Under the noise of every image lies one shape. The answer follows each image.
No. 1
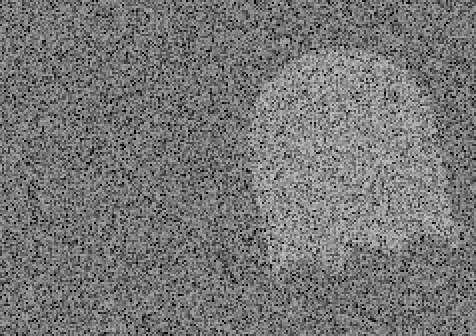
ghost
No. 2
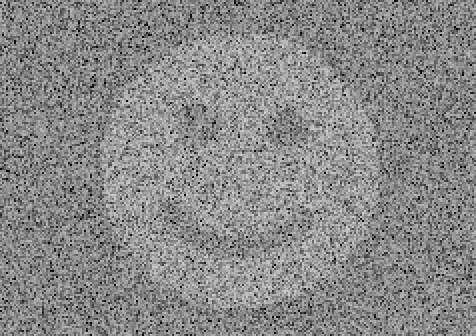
smiling face
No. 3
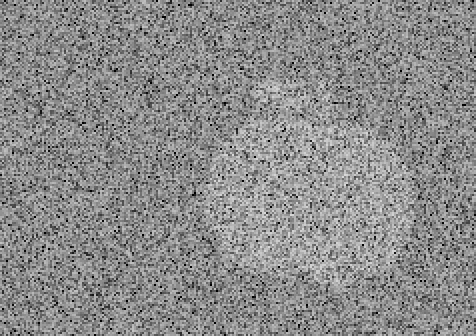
apple
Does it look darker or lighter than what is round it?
lighter
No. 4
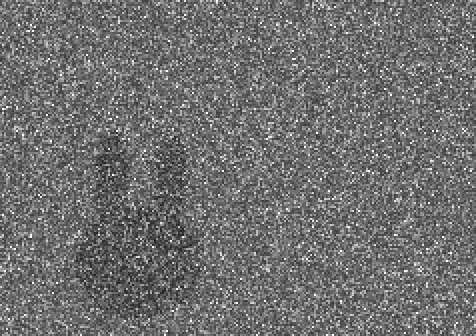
rabbit's head
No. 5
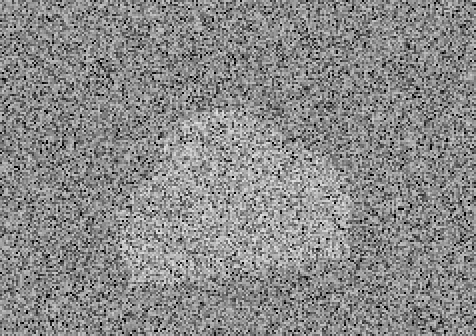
cloud
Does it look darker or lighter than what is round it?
lighter
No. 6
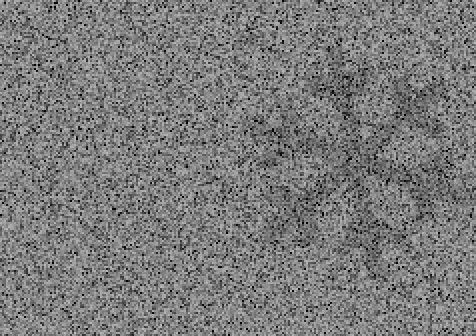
snowflake
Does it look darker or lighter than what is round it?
darker
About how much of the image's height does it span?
two thirds
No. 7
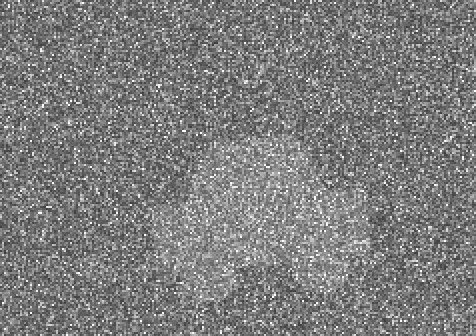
car
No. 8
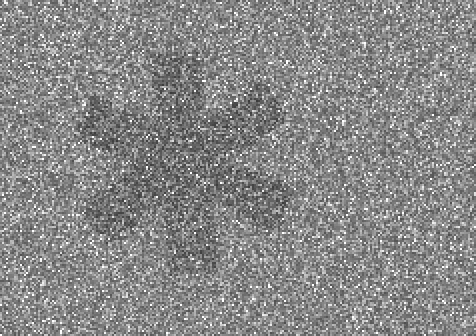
asterisk
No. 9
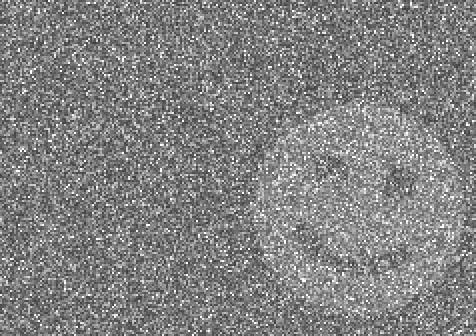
smiling face
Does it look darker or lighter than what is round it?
lighter
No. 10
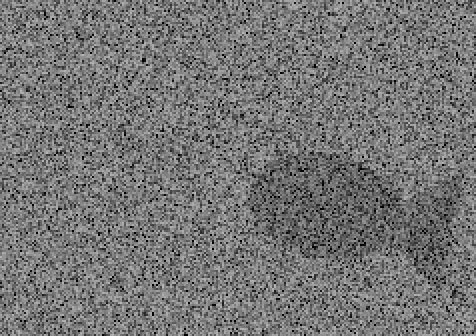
fish
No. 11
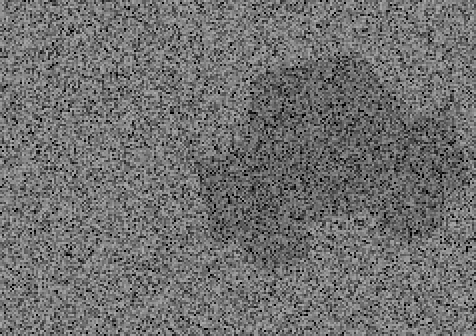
car
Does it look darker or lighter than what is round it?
darker
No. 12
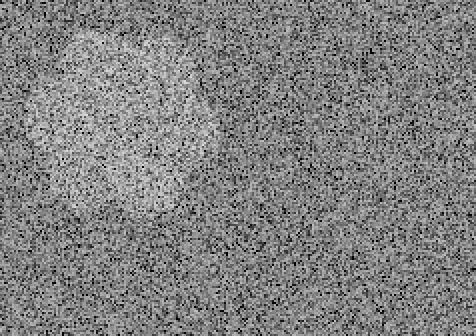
flower
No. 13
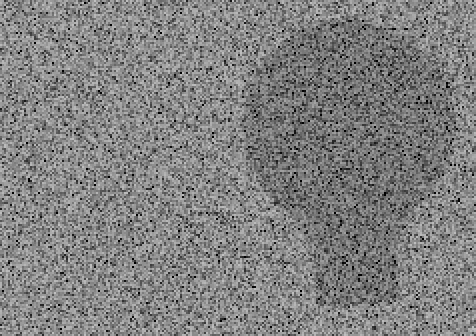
light bulb
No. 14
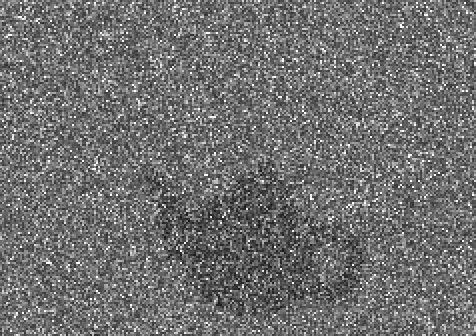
teapot
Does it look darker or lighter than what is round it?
darker
